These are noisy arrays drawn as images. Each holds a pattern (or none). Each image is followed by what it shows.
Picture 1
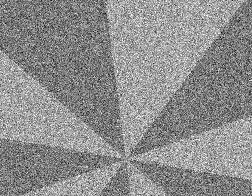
spokes from one point
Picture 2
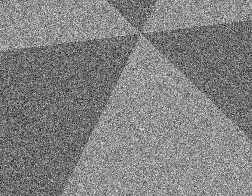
spokes from one point
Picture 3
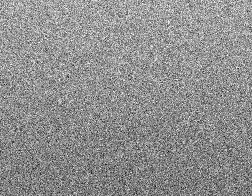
a smooth slope
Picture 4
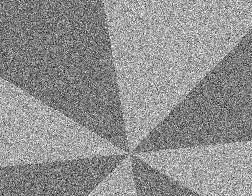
spokes from one point
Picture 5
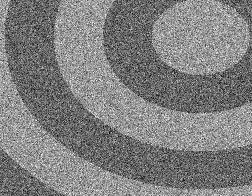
rings round one point
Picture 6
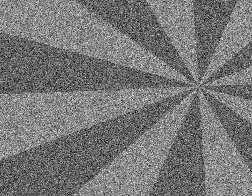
spokes from one point
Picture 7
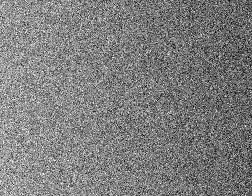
a smooth slope
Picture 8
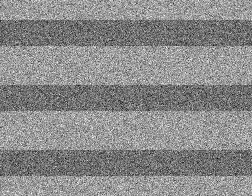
horizontal stripes
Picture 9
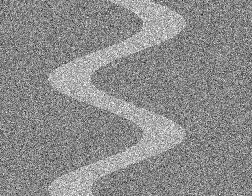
a wavy band
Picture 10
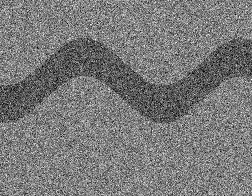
a wavy band
